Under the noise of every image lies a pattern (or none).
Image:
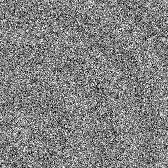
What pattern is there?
rings round one point
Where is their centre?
bottom left
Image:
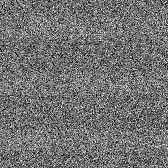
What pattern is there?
horizontal stripes
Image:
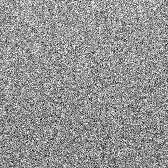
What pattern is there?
a smooth slope
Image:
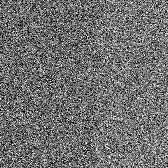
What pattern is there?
a sharp edge
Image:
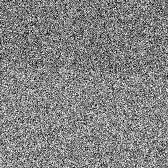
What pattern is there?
a sharp edge
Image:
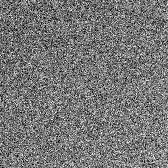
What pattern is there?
a smooth slope
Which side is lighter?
bottom right
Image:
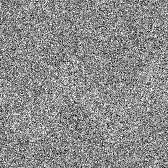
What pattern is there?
a wavy band
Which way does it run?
left to right
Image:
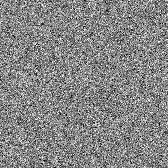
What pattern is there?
only noise
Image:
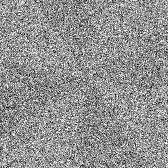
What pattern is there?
spokes from one point
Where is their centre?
centre
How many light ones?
4
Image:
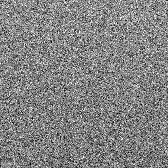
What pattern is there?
a smooth slope
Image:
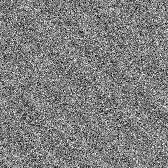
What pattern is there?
diagonal stripes
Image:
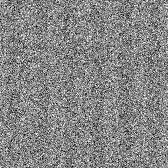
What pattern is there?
vertical stripes
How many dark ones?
6
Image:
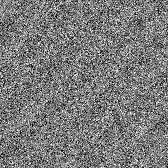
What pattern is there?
diagonal stripes
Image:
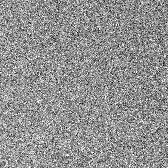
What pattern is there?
a smooth slope
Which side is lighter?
bottom left
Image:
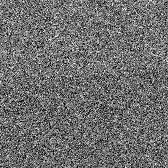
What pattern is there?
a sharp edge
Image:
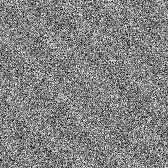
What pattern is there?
diagonal stripes
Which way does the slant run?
top left to bottom right
